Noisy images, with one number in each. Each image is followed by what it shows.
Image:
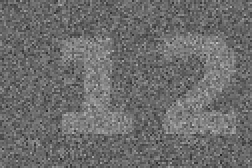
12
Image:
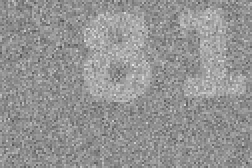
81
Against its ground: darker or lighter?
lighter
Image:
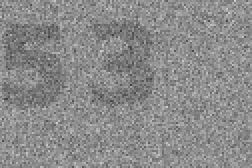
53
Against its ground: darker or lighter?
darker
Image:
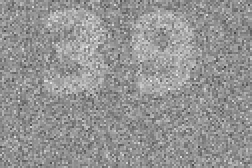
39
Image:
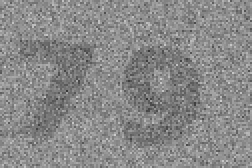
79
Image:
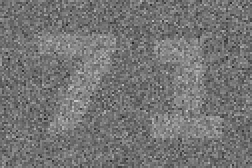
71
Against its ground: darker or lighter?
lighter
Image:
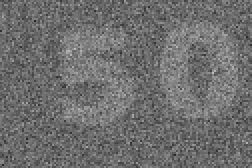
50
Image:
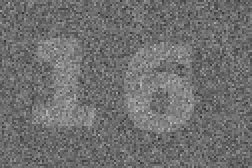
16
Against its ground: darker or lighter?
lighter
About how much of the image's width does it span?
two thirds
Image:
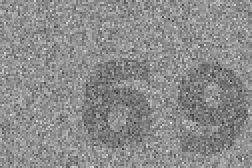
69
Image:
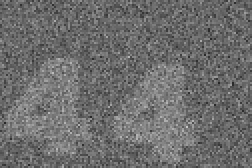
44
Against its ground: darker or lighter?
lighter
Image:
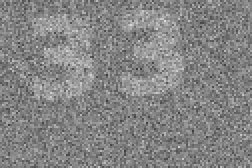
33
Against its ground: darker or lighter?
lighter
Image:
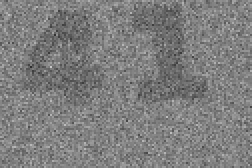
41
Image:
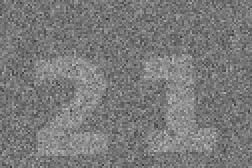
21
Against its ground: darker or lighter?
lighter
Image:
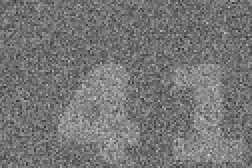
41
